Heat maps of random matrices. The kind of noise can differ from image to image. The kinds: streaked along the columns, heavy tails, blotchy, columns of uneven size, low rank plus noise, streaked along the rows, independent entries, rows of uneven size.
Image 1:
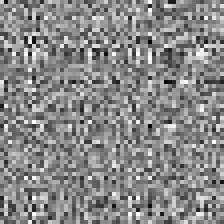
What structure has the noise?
low rank plus noise
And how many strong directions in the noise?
three or four
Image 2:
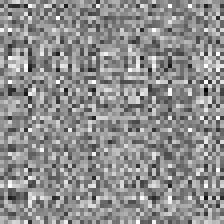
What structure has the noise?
low rank plus noise
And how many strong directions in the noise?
two
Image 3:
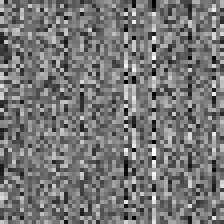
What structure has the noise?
columns of uneven size
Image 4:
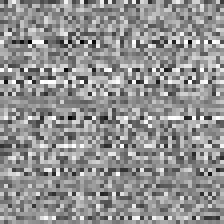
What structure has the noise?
rows of uneven size
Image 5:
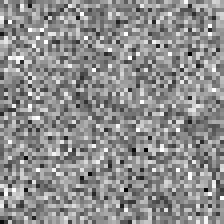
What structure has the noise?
independent entries
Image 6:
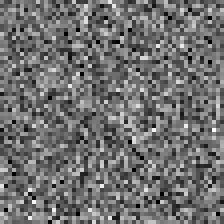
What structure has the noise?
independent entries
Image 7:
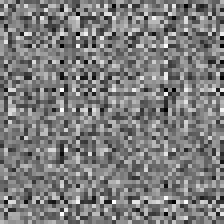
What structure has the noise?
low rank plus noise
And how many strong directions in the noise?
two
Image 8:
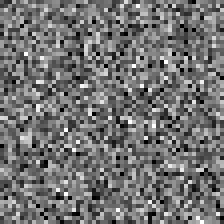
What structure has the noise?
independent entries
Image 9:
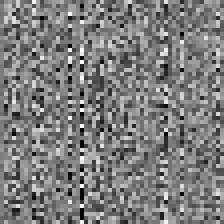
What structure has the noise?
columns of uneven size
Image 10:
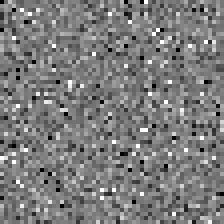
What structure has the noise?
heavy tails
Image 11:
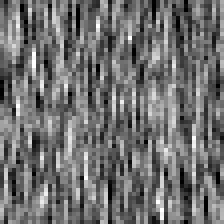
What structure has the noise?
streaked along the columns
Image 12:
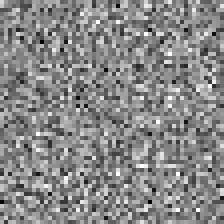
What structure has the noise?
low rank plus noise
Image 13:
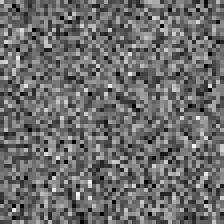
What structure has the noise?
independent entries
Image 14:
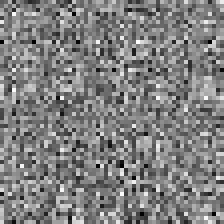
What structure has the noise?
low rank plus noise
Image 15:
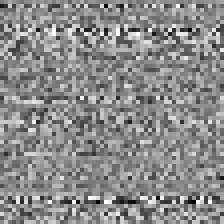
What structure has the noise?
rows of uneven size
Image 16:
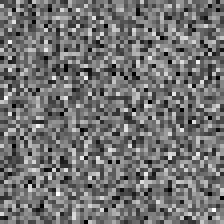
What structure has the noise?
independent entries
